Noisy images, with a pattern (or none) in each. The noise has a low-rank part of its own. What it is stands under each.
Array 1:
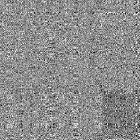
one block
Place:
bottom right
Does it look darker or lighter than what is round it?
darker
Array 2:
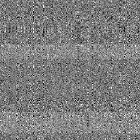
bands of rows
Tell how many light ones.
2
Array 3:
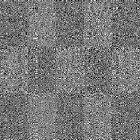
a checkerboard
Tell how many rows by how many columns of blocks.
3 by 5
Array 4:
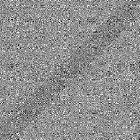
a diagonal band
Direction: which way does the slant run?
bottom left to top right
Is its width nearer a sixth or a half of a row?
a sixth
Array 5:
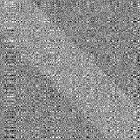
a diagonal band
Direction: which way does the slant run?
top left to bottom right
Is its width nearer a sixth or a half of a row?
a half
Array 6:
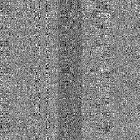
one band of columns
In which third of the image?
middle
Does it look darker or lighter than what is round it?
darker
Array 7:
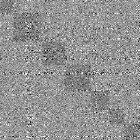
blocks along the diagonal
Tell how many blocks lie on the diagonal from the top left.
7
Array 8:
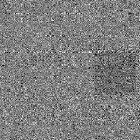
one block
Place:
middle right
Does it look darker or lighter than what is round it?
darker
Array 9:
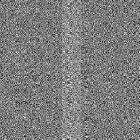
one band of columns
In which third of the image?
middle
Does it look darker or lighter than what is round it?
lighter
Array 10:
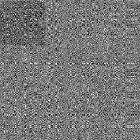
one block
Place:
top left
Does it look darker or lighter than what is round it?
darker
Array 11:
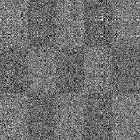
a checkerboard
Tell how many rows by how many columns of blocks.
3 by 5
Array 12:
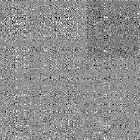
one block
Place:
top right
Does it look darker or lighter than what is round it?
darker
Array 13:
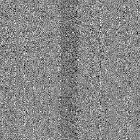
one band of columns
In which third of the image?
middle
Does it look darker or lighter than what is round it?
darker
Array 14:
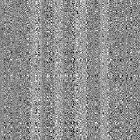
bands of columns
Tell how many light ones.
4
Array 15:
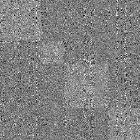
blocks along the diagonal
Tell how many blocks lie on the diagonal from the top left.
4
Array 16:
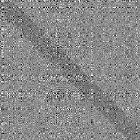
a diagonal band
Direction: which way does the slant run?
top left to bottom right
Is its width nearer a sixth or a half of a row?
a sixth
